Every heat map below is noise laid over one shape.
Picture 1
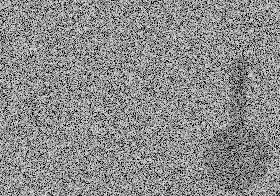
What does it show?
dark lollipop
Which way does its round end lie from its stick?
down
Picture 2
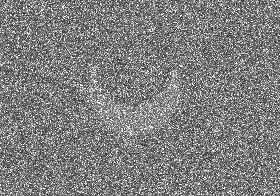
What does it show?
light crescent, centre
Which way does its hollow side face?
up
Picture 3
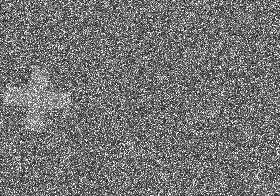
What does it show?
light cross, middle left
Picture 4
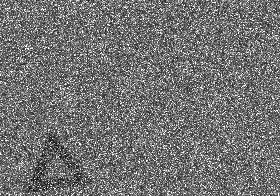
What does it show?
dark triangle frame, bottom left
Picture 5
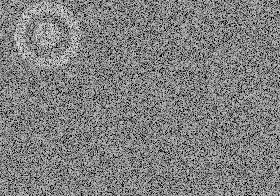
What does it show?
light bullseye, top left
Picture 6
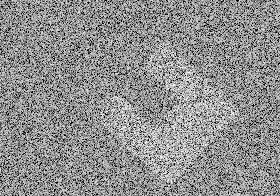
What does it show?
light square with a notch
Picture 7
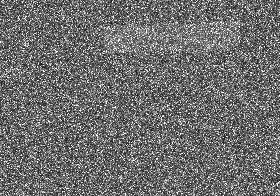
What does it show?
light bar
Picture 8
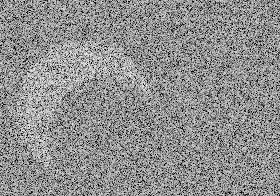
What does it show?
light crescent
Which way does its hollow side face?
down and right
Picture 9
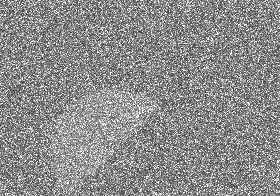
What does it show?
light half disc
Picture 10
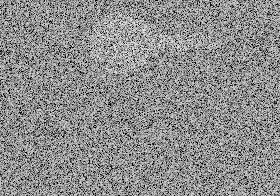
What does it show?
light lollipop
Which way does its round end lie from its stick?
left
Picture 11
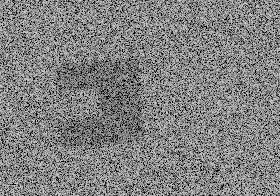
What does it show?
dark square with a notch
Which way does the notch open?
left
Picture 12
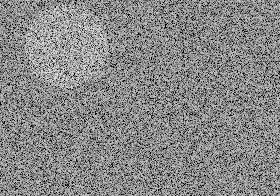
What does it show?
light disc, top left
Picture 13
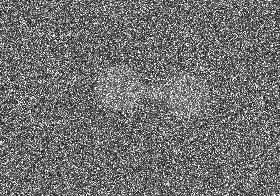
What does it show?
light dumbbell, centre
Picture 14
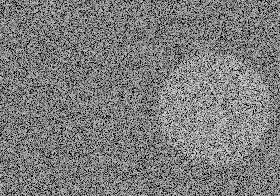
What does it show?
light disc
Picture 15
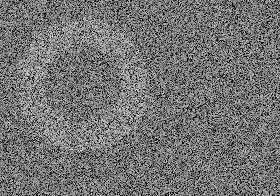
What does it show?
light ring
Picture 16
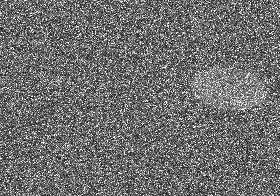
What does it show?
light ellipse, middle right
